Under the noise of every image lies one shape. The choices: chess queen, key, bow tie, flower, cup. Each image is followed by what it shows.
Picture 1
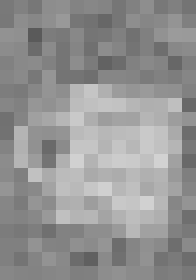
cup
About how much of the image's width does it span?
nearly all
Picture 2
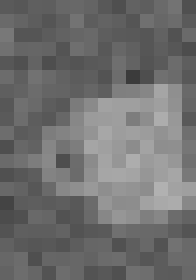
cup
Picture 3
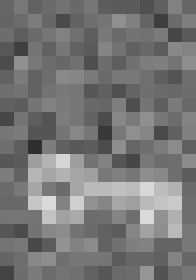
key
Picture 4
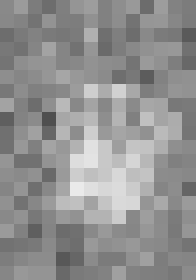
chess queen
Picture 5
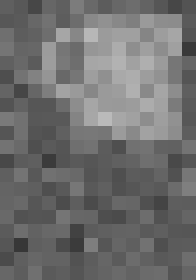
cup
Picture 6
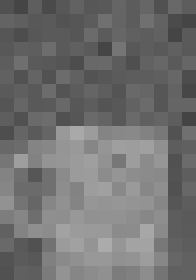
cup
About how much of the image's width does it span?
nearly all
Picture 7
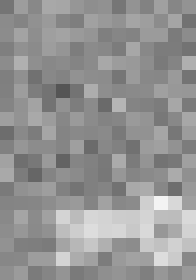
key
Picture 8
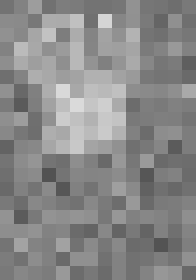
chess queen
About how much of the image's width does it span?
two thirds
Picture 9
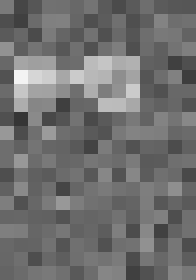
key
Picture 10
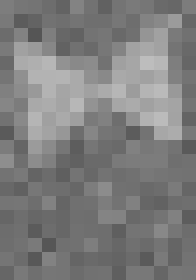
bow tie
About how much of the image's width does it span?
nearly all
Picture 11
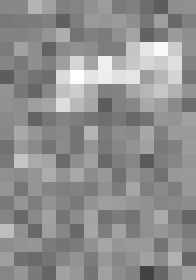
key
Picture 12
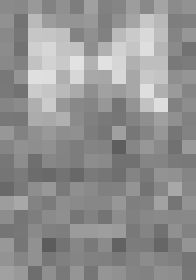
bow tie
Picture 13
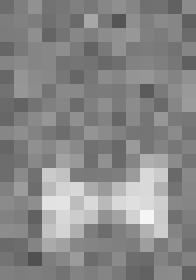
bow tie
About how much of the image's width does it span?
two thirds
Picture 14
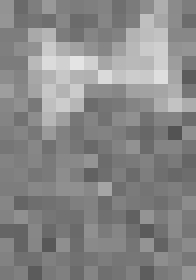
bow tie
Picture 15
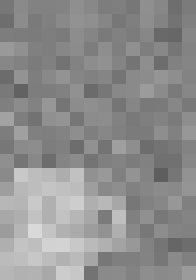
cup
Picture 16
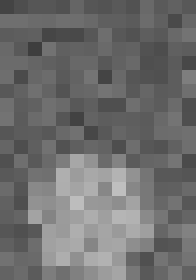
flower
